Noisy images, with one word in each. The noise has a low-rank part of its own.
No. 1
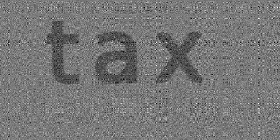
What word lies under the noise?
tax
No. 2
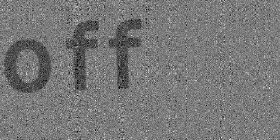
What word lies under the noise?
off
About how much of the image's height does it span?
half
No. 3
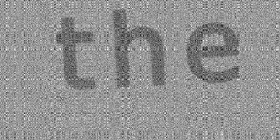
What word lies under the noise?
the
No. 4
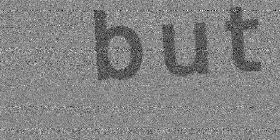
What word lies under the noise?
but
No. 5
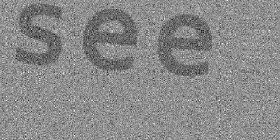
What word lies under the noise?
see
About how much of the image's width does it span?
two thirds
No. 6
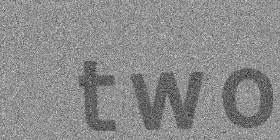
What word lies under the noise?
two
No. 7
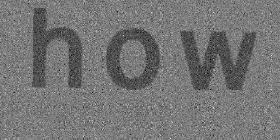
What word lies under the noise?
how
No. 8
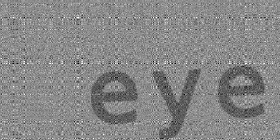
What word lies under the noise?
eye
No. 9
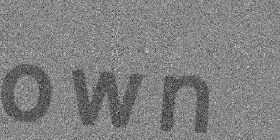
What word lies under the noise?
own
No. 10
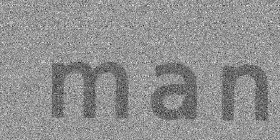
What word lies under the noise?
man
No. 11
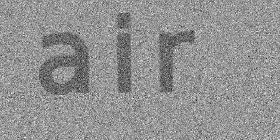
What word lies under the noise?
air
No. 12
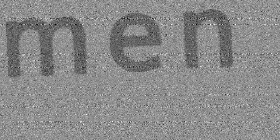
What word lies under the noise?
men
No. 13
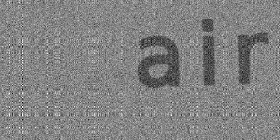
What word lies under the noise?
air
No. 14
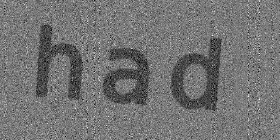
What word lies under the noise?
had
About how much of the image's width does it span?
two thirds
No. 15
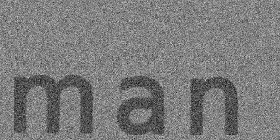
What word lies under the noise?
man
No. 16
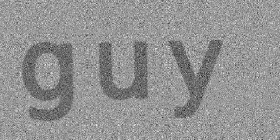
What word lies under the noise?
guy
